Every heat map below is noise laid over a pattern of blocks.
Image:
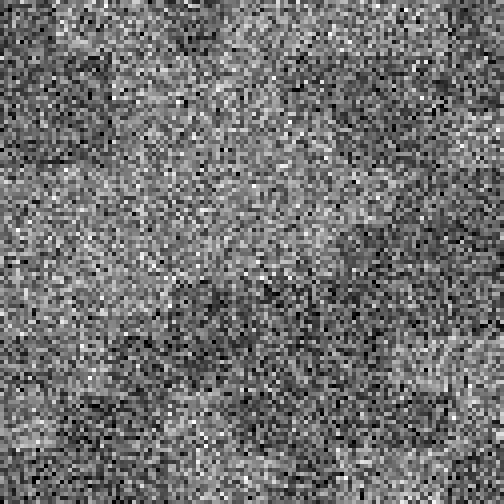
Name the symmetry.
no symmetry
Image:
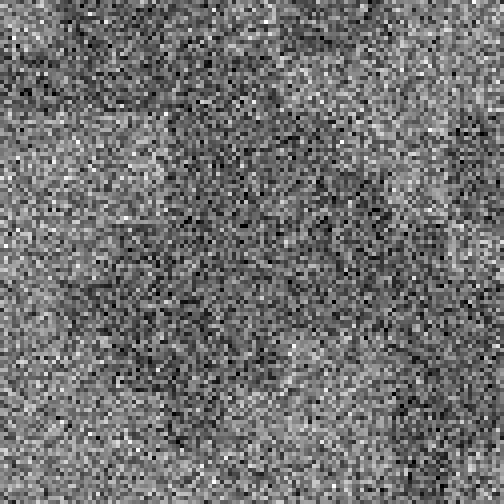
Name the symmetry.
mirrored about the diagonal from the bottom left
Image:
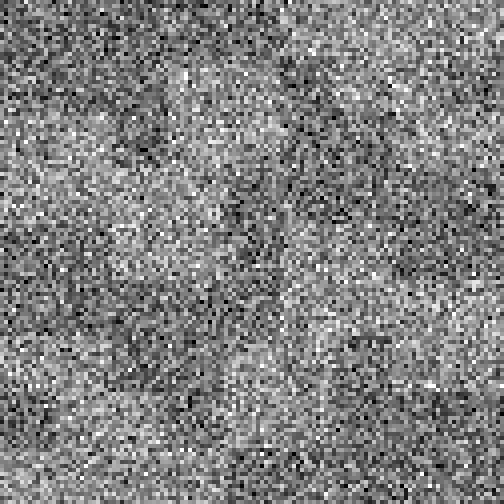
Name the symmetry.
the same after a half turn
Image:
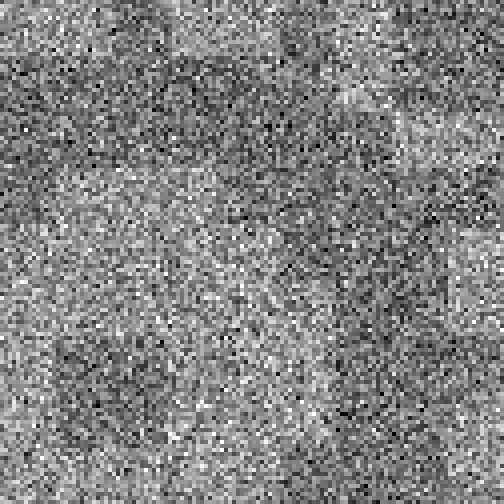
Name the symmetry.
mirrored about the diagonal from the bottom left
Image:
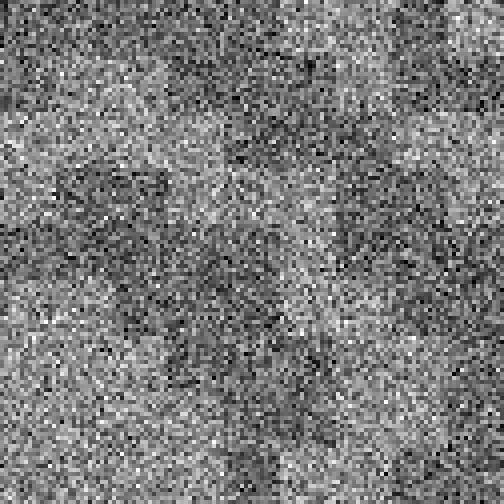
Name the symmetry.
mirrored about the diagonal from the bottom left
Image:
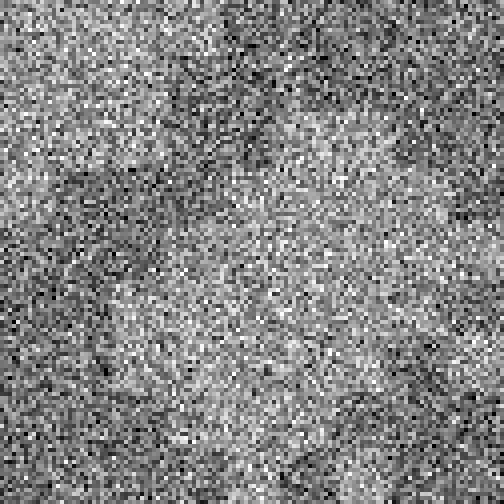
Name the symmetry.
mirrored about the diagonal from the top left
